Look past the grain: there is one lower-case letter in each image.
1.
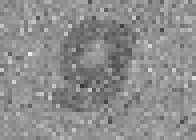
g
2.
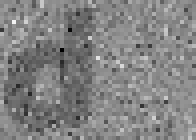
d
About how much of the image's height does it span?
nearly all
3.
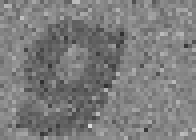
g
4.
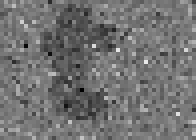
t
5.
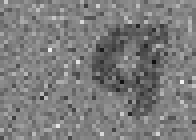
q
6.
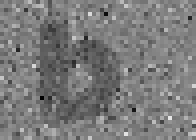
b
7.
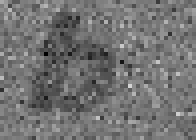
b
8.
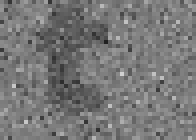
t
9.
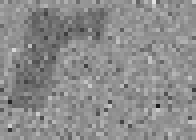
r
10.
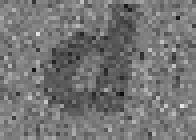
d
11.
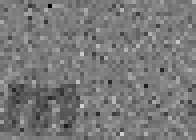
m
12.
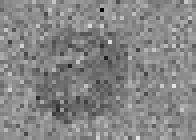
a
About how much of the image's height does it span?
two thirds
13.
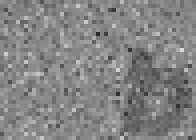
b
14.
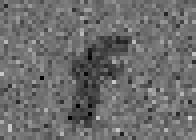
f
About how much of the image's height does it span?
two thirds
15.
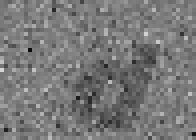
d
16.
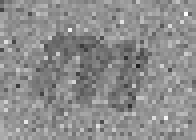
m
